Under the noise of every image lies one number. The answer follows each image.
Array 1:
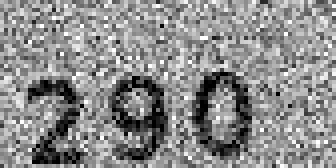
290
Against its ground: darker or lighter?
darker
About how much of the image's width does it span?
two thirds
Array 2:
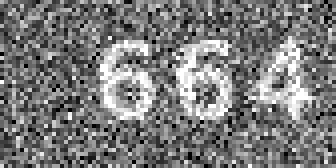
664
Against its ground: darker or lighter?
lighter
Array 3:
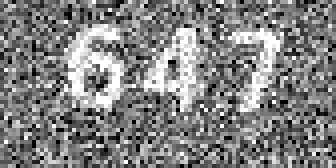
647
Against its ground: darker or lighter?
lighter
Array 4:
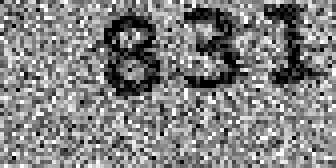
831
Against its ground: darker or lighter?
darker
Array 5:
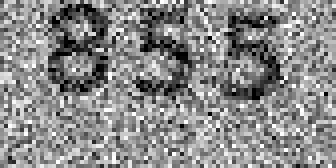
855
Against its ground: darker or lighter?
darker
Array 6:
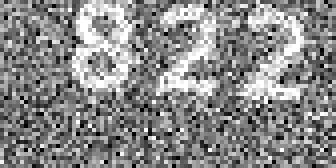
822
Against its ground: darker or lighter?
lighter
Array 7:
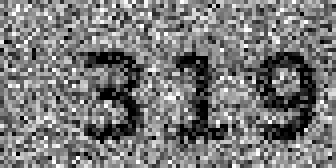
319
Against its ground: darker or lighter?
darker
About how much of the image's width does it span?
two thirds
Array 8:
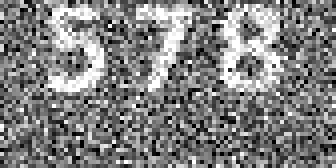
578
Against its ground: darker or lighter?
lighter
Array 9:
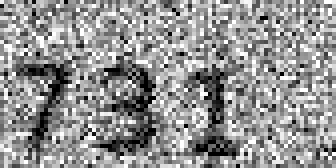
731
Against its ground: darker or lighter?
darker
